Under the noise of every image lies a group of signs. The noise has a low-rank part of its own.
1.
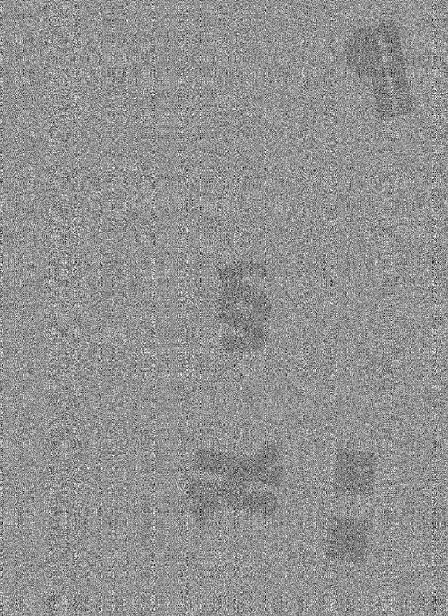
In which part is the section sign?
centre
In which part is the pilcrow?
top right
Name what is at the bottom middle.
not-equal sign
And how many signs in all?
4
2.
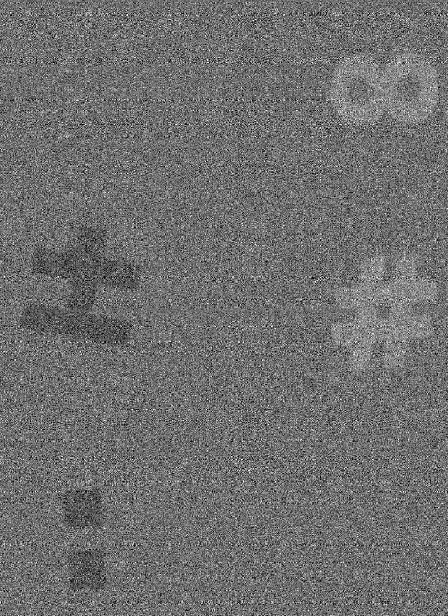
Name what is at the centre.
nothing
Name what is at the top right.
infinity sign
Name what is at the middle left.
plus-minus sign
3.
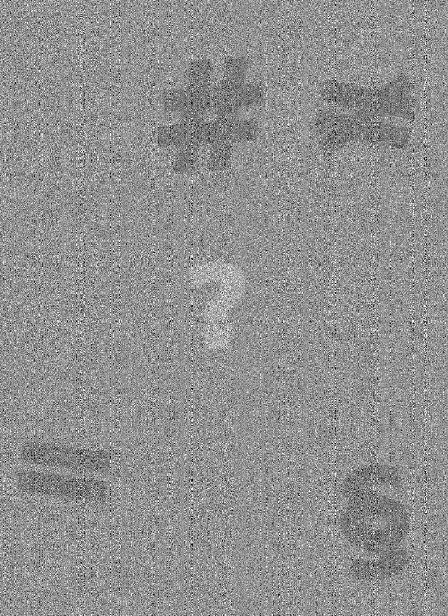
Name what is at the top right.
not-equal sign
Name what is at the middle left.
nothing
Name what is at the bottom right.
section sign
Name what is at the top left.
nothing
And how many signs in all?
5
